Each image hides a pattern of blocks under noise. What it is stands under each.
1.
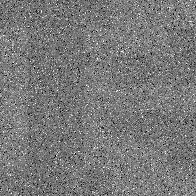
top and bottom mirror each other
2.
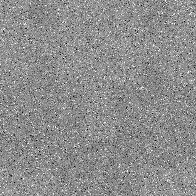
left and right mirror each other
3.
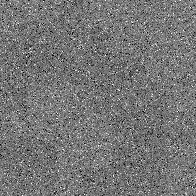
mirrored about the diagonal from the bottom left
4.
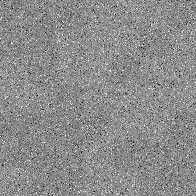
mirrored about the diagonal from the bottom left
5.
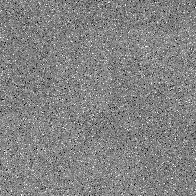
no symmetry
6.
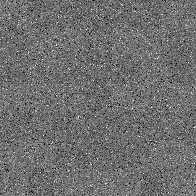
left and right mirror each other
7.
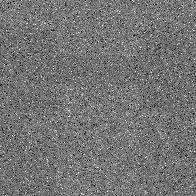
left and right mirror each other
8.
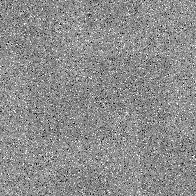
the same after a half turn
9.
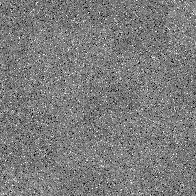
mirrored about the diagonal from the top left
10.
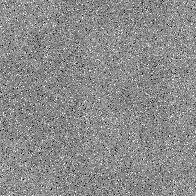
top and bottom mirror each other
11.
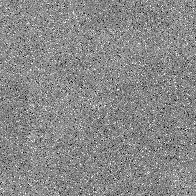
mirrored about the diagonal from the top left
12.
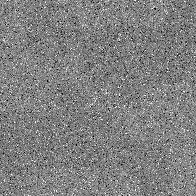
the same after a half turn
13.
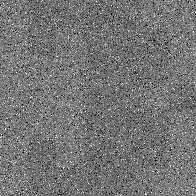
top and bottom mirror each other
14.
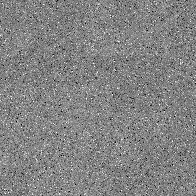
no symmetry
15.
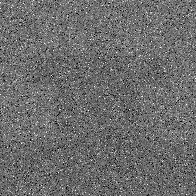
left and right mirror each other
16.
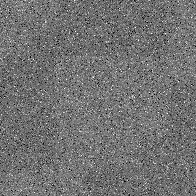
mirrored about the diagonal from the top left
